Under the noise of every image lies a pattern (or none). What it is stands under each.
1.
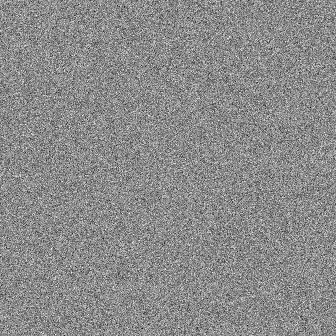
only noise
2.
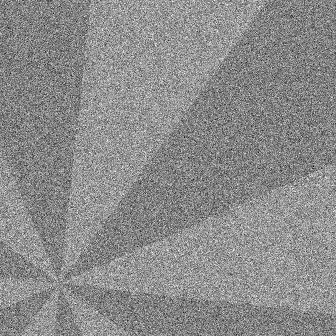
spokes from one point
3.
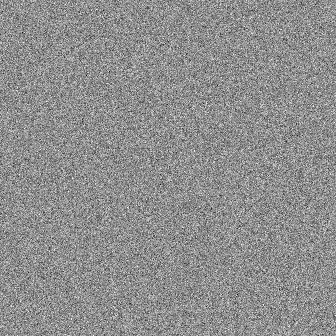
only noise
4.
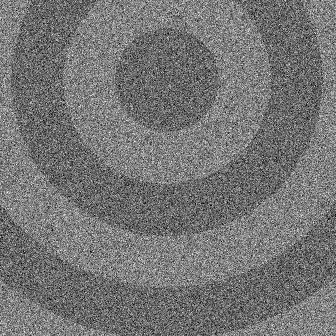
rings round one point
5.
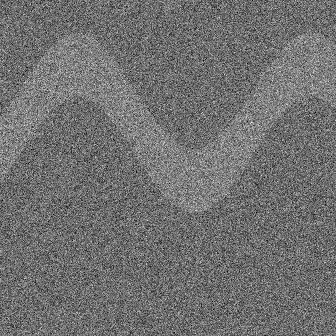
a wavy band
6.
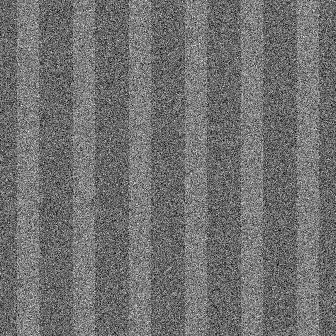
vertical stripes
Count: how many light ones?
6
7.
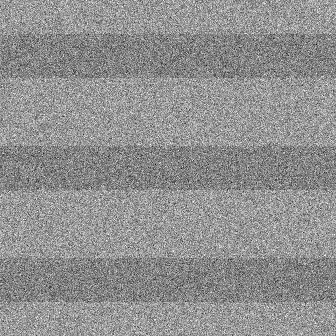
horizontal stripes
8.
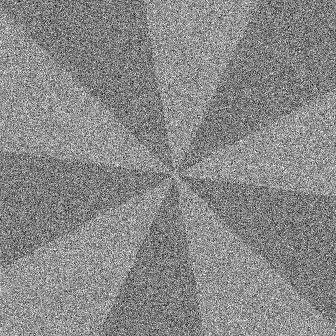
spokes from one point
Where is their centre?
centre
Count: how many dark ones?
5
